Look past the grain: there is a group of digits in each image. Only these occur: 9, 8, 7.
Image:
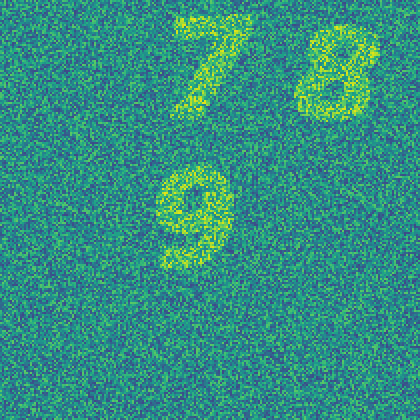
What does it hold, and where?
top middle: 7; top right: 8; centre: 9
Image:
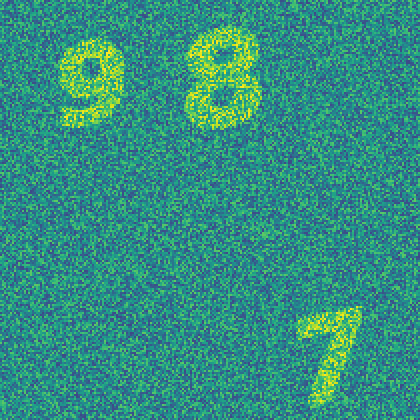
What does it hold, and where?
top left: 9; top middle: 8; bottom right: 7
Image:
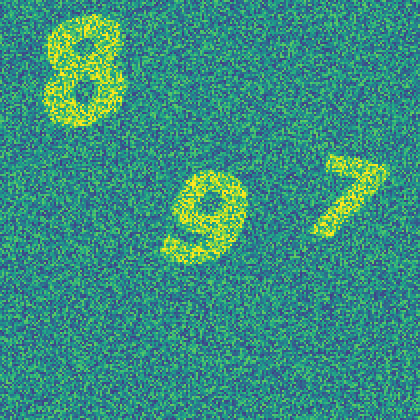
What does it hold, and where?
top left: 8; centre: 9; middle right: 7
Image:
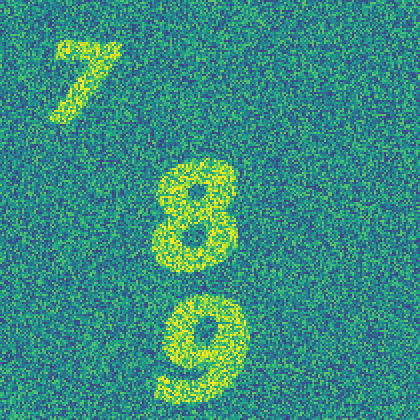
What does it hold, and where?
top left: 7; centre: 8; bottom middle: 9
